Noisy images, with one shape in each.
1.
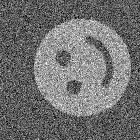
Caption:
light smiling face
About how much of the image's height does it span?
two thirds
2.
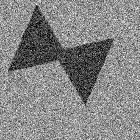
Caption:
dark bow tie
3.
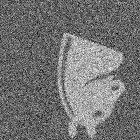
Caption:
light chess knight
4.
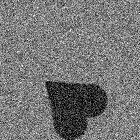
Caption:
dark heart, bottom middle
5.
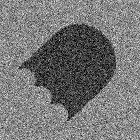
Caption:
dark ghost
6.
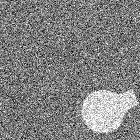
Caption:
light light bulb, bottom right
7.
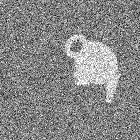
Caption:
light teapot
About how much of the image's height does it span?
half
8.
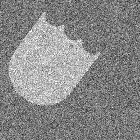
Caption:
light ghost
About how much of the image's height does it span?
two thirds
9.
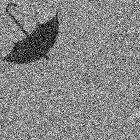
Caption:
dark umbrella, top left
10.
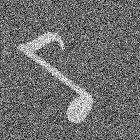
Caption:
light musical note
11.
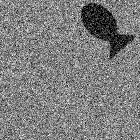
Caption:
dark fish, top right
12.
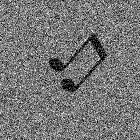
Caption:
dark pair of musical notes, centre
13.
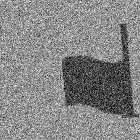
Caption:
dark flag
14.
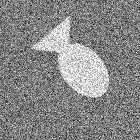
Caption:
light fish
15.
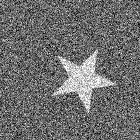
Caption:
light star
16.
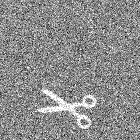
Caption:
light pair of scissors, bottom middle
